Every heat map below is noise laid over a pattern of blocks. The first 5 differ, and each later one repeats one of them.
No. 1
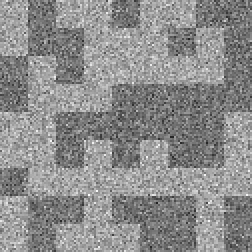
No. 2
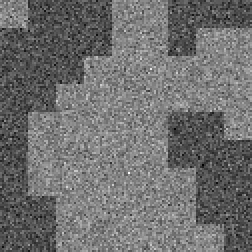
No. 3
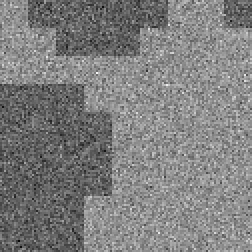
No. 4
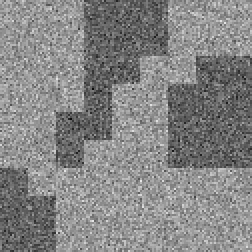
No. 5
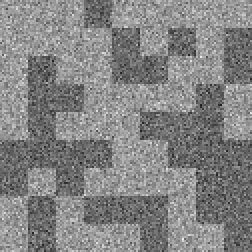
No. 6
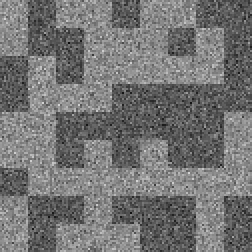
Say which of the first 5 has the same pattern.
1
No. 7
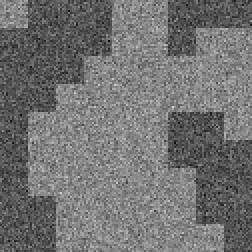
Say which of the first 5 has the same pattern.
2
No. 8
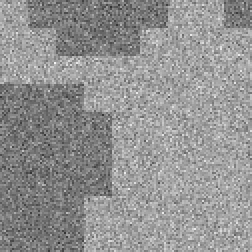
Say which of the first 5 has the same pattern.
3
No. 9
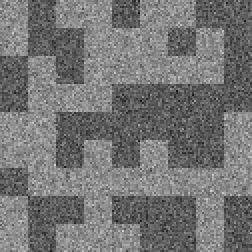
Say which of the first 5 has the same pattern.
1
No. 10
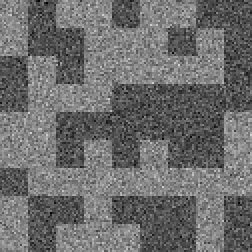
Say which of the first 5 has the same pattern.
1
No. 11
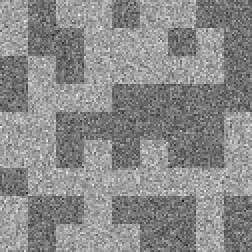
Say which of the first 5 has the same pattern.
1
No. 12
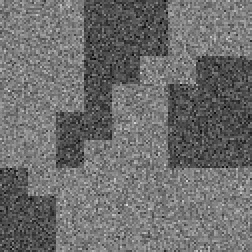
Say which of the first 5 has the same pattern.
4
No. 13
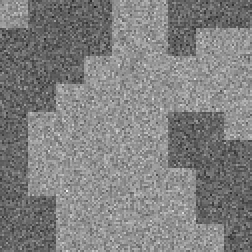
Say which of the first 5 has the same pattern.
2
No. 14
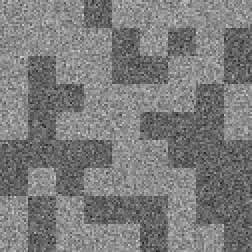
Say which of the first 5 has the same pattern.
5
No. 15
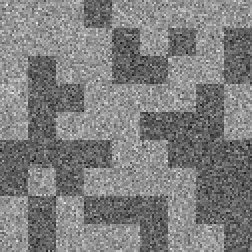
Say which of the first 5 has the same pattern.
5
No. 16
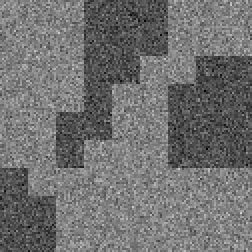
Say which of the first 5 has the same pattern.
4
